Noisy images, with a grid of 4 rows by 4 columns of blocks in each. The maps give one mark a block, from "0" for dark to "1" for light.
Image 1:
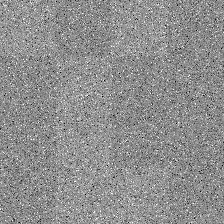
1010
0100
0100
0110
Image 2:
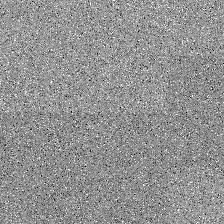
1111
1110
0000
0001
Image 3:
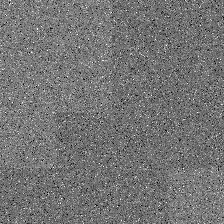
1100
1100
1000
0001
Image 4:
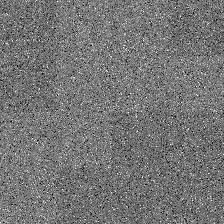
0110
0111
1100
1000
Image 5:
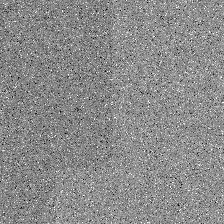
0011
0011
0011
0111
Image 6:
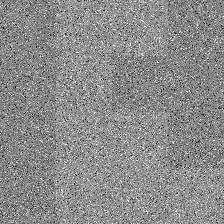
0110
0100
0110
0111
